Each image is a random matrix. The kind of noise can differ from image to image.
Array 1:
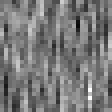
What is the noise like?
streaked along the columns
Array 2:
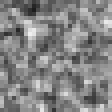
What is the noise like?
blotchy
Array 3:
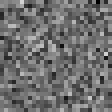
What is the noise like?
independent entries
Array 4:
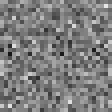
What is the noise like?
independent entries
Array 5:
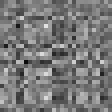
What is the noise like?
low rank plus noise
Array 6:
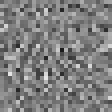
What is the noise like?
low rank plus noise
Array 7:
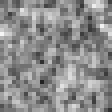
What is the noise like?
blotchy
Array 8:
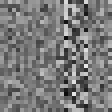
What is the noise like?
columns of uneven size
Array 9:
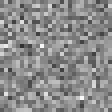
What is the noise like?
low rank plus noise
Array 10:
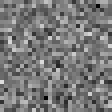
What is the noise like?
independent entries
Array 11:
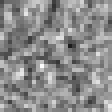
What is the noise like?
blotchy
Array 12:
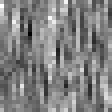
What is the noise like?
streaked along the columns
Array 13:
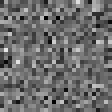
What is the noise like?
low rank plus noise
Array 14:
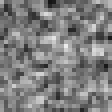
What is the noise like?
blotchy
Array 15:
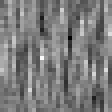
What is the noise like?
streaked along the columns
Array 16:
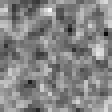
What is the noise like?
blotchy
